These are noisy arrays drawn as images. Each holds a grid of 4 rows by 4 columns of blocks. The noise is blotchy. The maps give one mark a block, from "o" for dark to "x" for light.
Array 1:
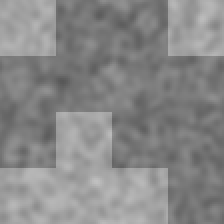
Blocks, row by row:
x o o x
o o o o
o x o o
x x x o
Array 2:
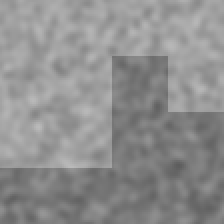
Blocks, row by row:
x x x x
x x o x
x x o o
o o o o
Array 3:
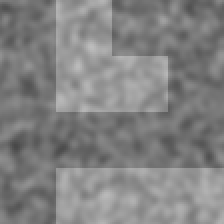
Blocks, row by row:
o x o o
o x x o
o o o o
o x x x
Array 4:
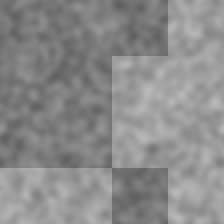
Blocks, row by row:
o o o x
o o x x
o o x x
x x o x
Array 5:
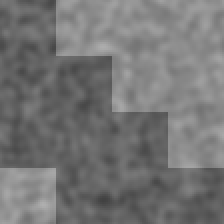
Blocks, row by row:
o x x x
o o x x
o o o x
x o o o
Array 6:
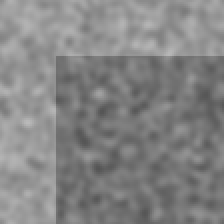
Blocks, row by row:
x x x x
x o o o
x o o o
x o o o
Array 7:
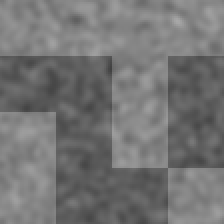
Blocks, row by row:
x x x x
o o x o
x o x o
x o o x
